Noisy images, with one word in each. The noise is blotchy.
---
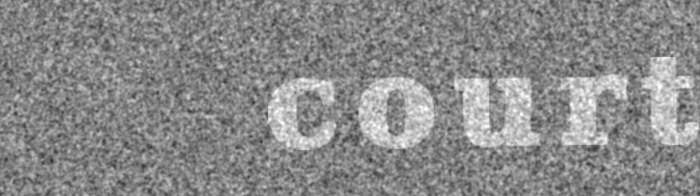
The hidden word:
court
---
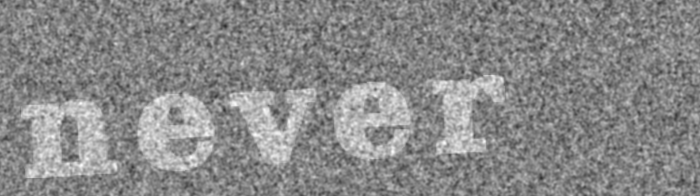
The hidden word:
never
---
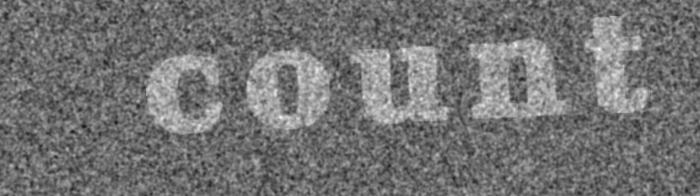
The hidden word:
count
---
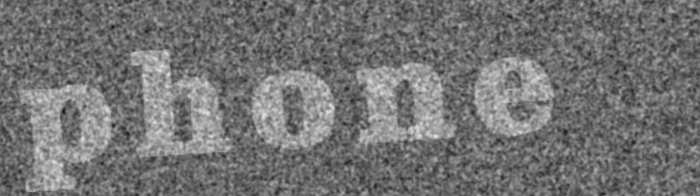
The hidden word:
phone
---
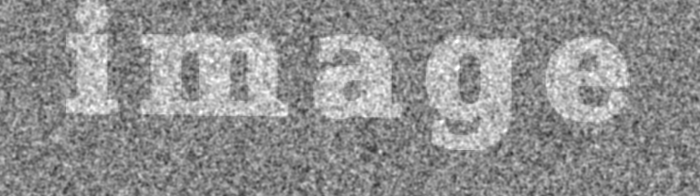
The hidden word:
image
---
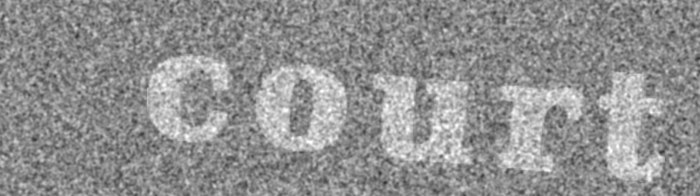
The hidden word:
court
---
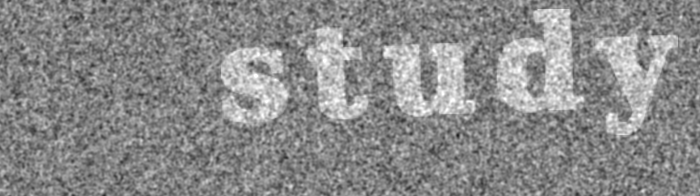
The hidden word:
study
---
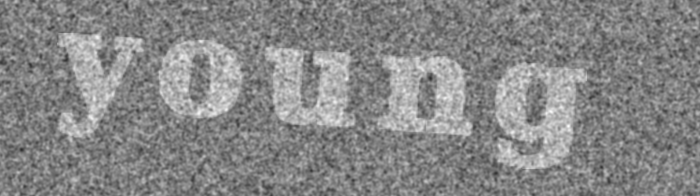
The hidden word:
young
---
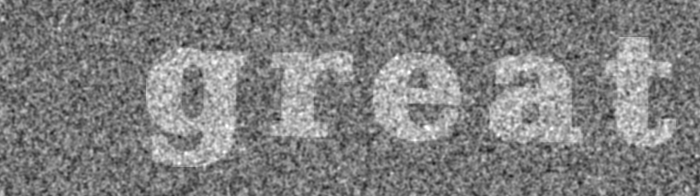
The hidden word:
great
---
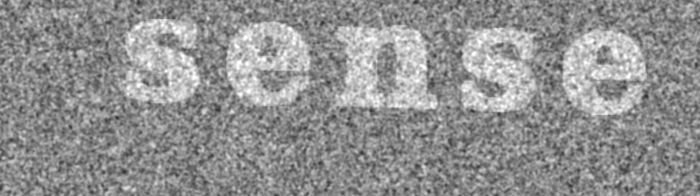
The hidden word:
sense
